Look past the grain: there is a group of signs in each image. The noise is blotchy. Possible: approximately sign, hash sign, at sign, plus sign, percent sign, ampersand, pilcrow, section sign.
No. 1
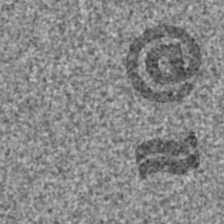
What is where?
top right: dark at sign; bottom right: dark approximately sign
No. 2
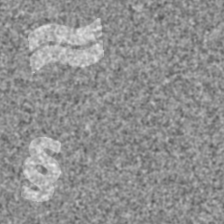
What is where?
top left: light approximately sign; bottom left: light section sign
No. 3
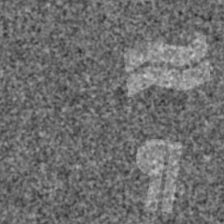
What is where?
top right: light approximately sign; bottom right: light pilcrow
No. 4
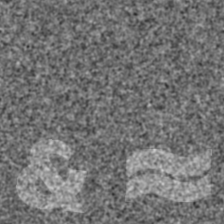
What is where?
bottom left: light ampersand; bottom right: light approximately sign
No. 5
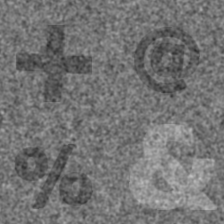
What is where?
top left: dark plus sign; top right: dark at sign; bottom left: dark percent sign; bottom right: light ampersand
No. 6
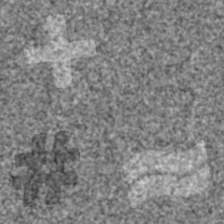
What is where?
top left: light plus sign; bottom left: dark hash sign; bottom right: light approximately sign
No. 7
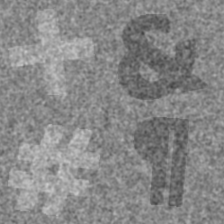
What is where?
top left: light plus sign; top right: dark ampersand; bottom left: light hash sign; bottom right: dark pilcrow
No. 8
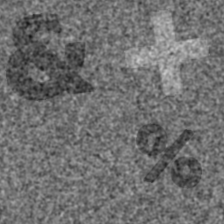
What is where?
top left: dark ampersand; top right: light plus sign; bottom right: dark percent sign
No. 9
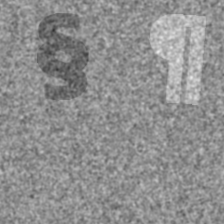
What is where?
top left: dark section sign; top right: light pilcrow
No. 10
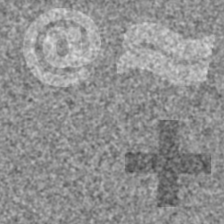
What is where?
top left: light at sign; top right: light approximately sign; bottom right: dark plus sign
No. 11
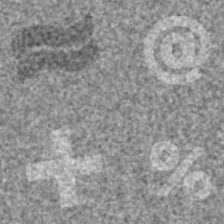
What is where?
top left: dark approximately sign; top right: light at sign; bottom left: light plus sign; bottom right: light percent sign
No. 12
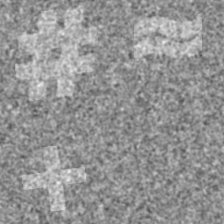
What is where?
top left: light hash sign; top right: light approximately sign; bottom left: light plus sign
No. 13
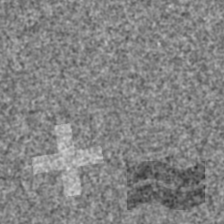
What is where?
bottom left: light plus sign; bottom right: dark approximately sign
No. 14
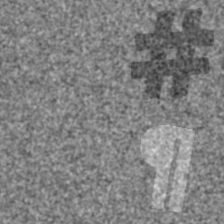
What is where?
top right: dark hash sign; bottom right: light pilcrow
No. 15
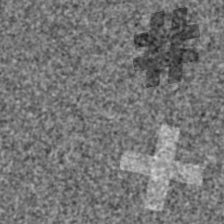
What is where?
top right: dark hash sign; bottom right: light plus sign
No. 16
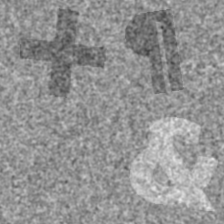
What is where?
top left: dark plus sign; top right: dark pilcrow; bottom right: light ampersand
